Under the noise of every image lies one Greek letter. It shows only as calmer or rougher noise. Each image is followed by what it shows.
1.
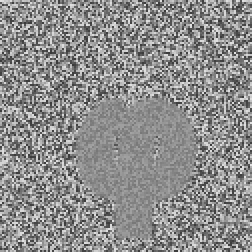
phi
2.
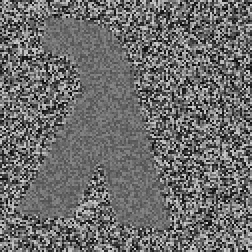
lambda
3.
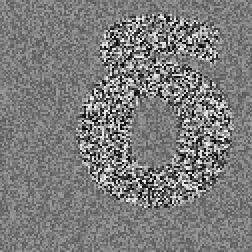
delta
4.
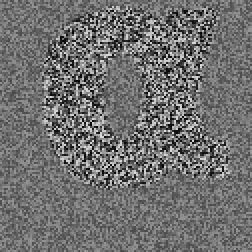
alpha
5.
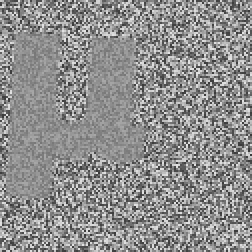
mu
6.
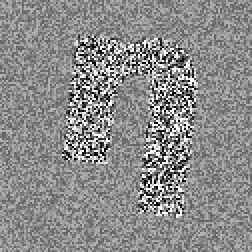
eta
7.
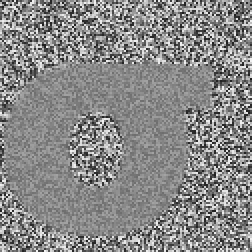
sigma
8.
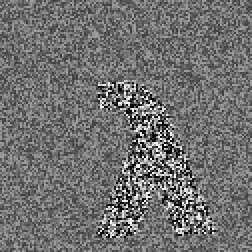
lambda
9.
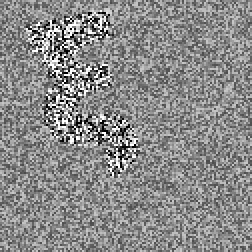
xi
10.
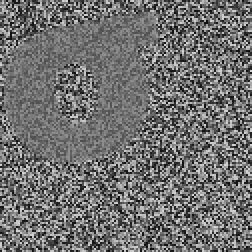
sigma
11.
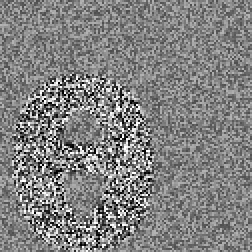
theta
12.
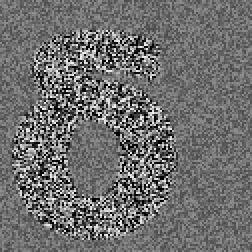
delta
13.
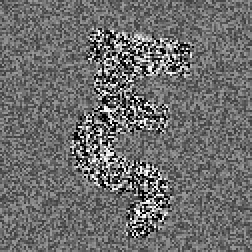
xi
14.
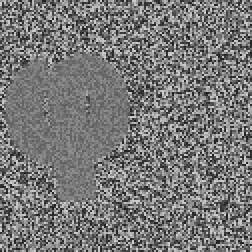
phi
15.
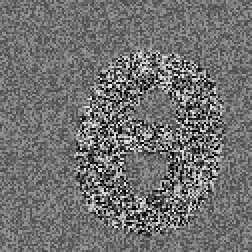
theta
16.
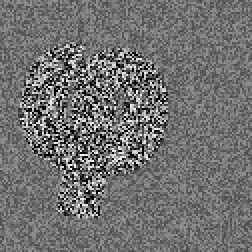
phi
